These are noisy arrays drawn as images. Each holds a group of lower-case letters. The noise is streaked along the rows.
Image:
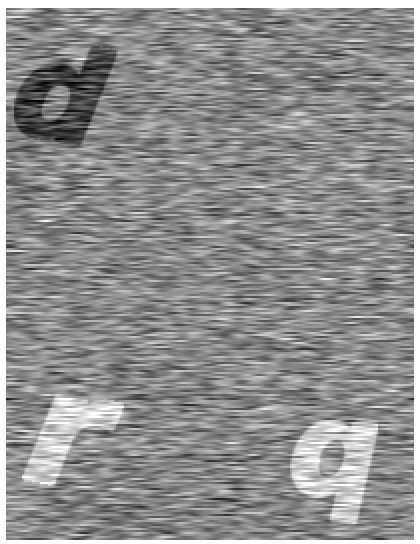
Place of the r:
bottom left
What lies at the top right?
nothing
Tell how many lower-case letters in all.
3
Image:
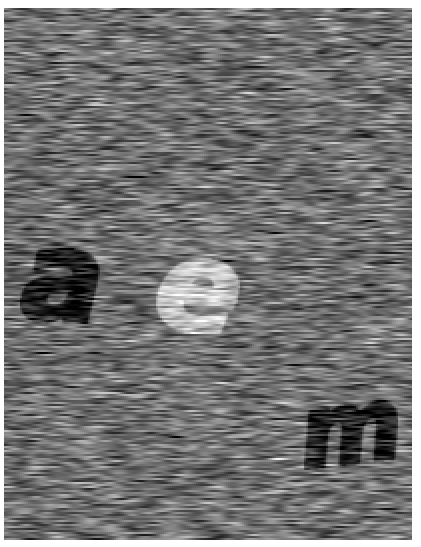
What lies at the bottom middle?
nothing
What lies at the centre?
e
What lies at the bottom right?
m
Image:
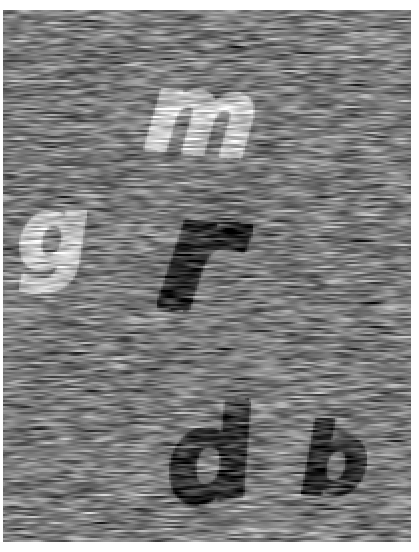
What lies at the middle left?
g
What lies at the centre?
r
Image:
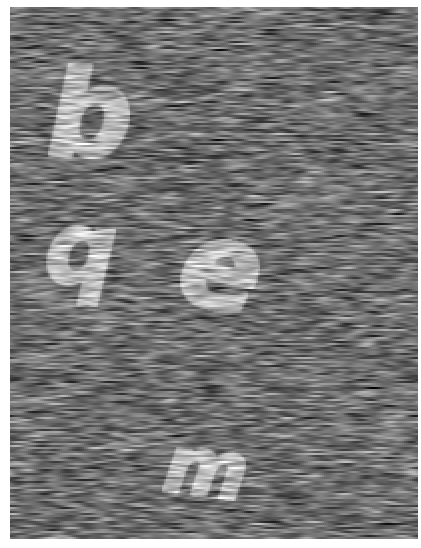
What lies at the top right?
nothing
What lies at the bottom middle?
m
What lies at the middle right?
nothing
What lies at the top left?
b
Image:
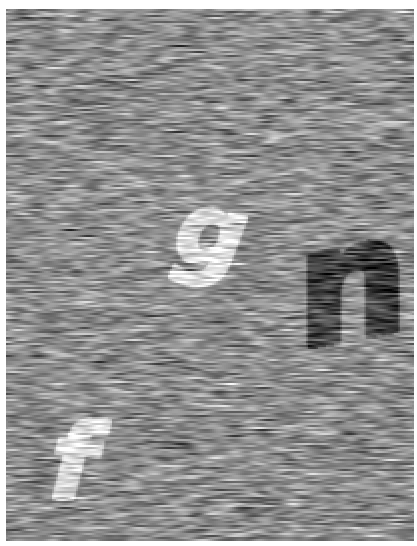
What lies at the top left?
nothing
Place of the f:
bottom left
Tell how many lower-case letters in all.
3
